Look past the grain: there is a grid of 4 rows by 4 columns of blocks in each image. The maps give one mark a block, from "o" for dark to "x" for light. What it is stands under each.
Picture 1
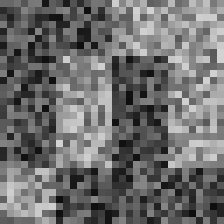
ooxx
oxox
oxox
xooo
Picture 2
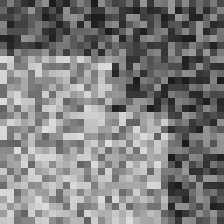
oooo
xxoo
xxxo
xxxo
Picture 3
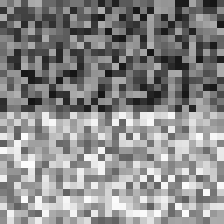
oooo
oooo
xxxx
xxxx
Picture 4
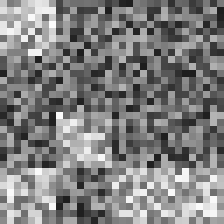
xooo
oooo
oxoo
xoxx
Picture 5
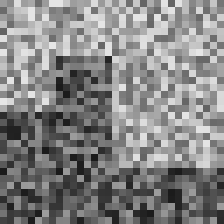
xxxx
xoxx
ooxx
oooo
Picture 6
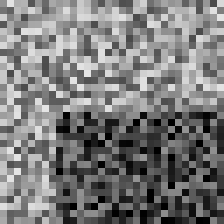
xxxx
xxxx
xooo
xooo
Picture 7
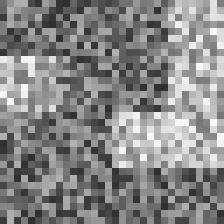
ooox
xoox
ooxx
oooo
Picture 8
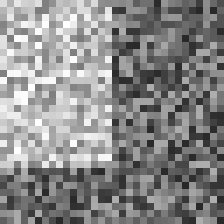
xxoo
xxoo
xxoo
oooo
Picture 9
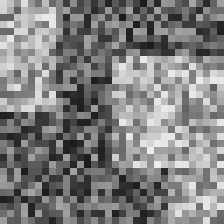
xooo
xoxx
ooxx
ooox
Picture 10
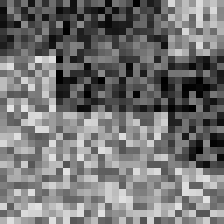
ooox
xooo
xxxo
xxxx
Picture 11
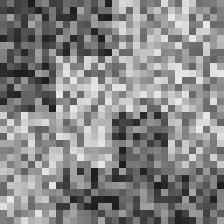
ooxx
oxxx
xxox
xooo
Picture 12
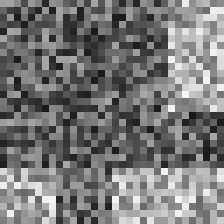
ooox
ooox
oooo
xoxx
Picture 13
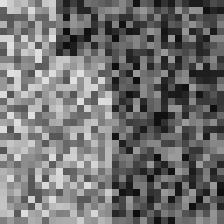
xooo
xxoo
xxoo
xxoo
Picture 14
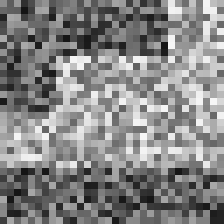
ooox
oxxx
xxxx
oooo
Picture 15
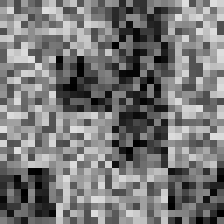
xxox
xoox
xxox
oxxo
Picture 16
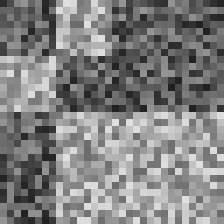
oxoo
xooo
oxxx
oxxx
